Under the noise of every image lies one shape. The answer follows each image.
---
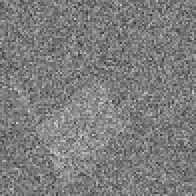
flag
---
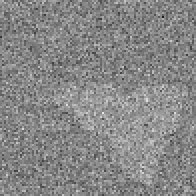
chess pawn
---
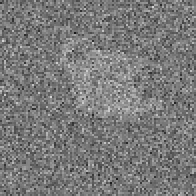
teapot
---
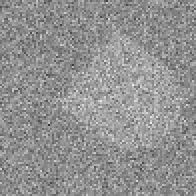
ghost
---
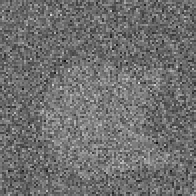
cat's head
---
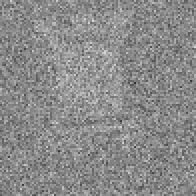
chess rook
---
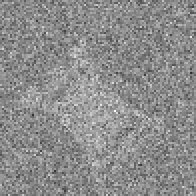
chess rook
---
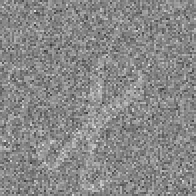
pair of scissors
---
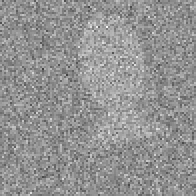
fish
